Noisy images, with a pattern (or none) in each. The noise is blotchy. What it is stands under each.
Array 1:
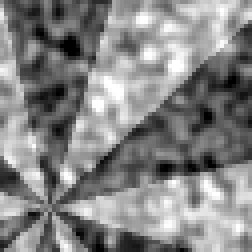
spokes from one point
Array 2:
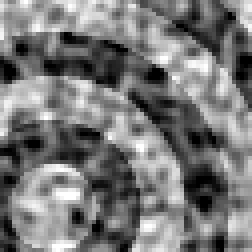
rings round one point
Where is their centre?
bottom left
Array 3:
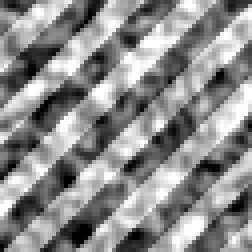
diagonal stripes
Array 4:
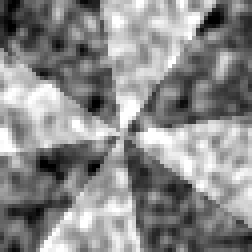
spokes from one point
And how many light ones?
4
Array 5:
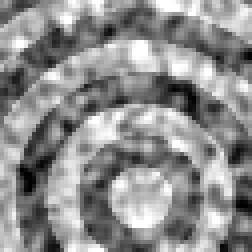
rings round one point
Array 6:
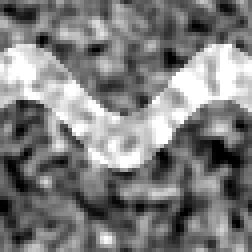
a wavy band
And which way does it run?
left to right
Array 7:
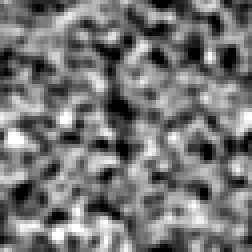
only noise
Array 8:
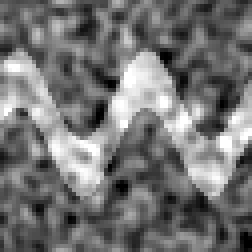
a wavy band
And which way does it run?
left to right
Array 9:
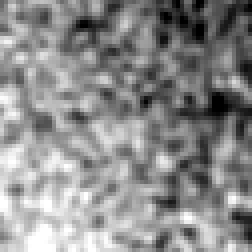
a smooth slope
